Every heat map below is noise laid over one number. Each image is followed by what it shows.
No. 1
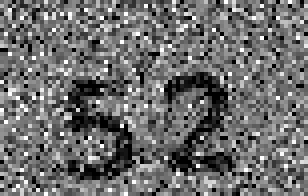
52
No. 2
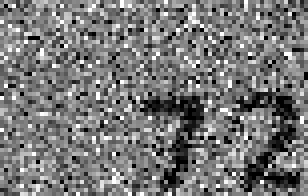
72
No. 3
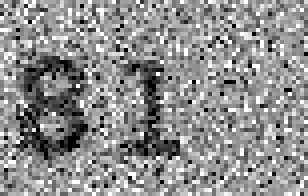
81
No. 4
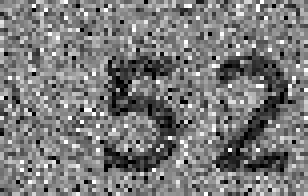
52
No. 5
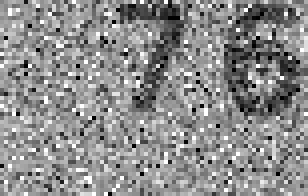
76
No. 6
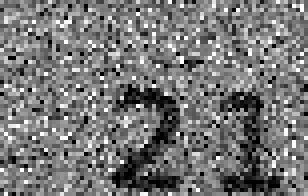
21
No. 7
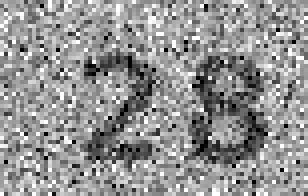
28
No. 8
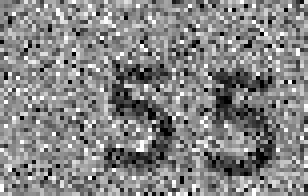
55
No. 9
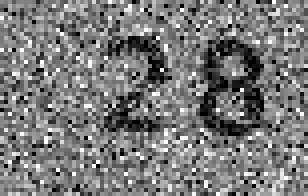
28
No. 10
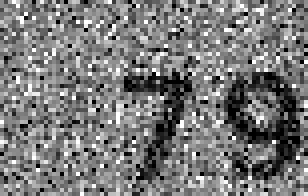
79
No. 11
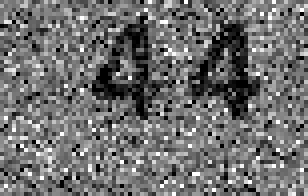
44
